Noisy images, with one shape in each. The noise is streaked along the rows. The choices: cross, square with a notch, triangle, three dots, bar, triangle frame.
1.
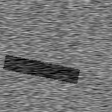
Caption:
dark bar
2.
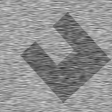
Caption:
dark square with a notch
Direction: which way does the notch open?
up and left
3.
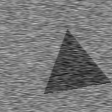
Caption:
dark triangle
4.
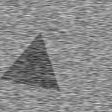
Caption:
dark triangle
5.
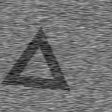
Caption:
dark triangle frame
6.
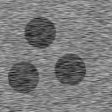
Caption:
dark three dots
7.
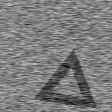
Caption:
dark triangle frame
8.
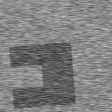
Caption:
dark square with a notch
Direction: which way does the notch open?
left
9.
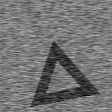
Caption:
dark triangle frame
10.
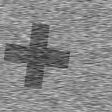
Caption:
dark cross
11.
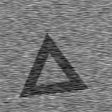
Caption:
dark triangle frame
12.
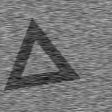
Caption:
dark triangle frame
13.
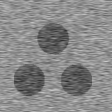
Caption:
dark three dots
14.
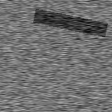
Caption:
dark bar
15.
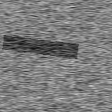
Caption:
dark bar
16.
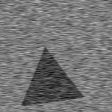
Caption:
dark triangle
